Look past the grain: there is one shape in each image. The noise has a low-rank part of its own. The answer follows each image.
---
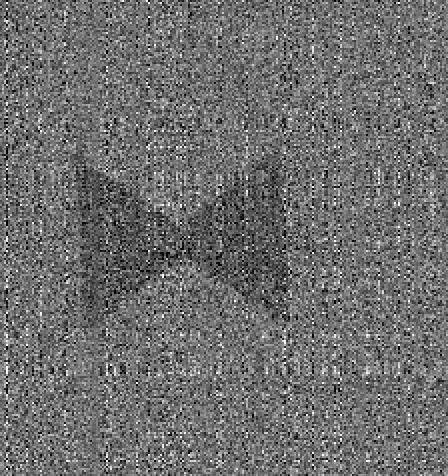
bow tie
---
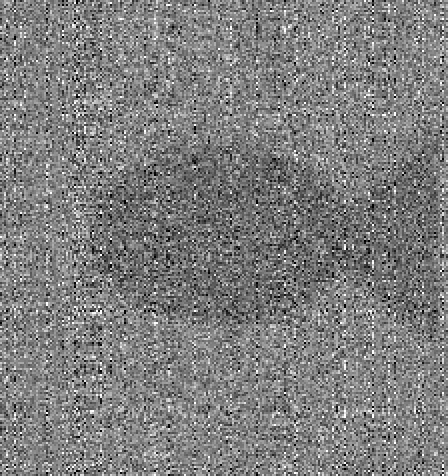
fish
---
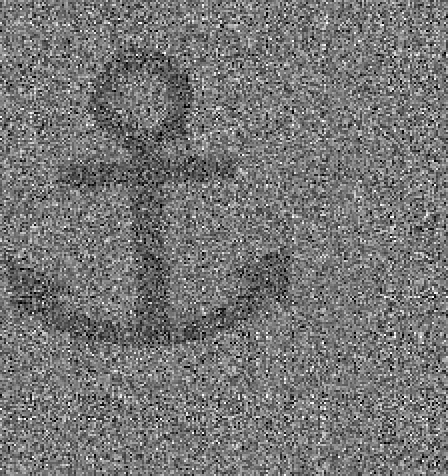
anchor
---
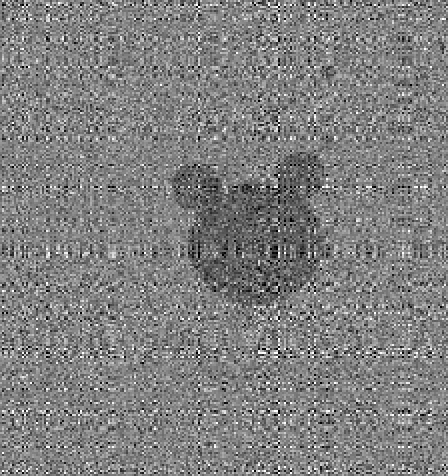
bear's head
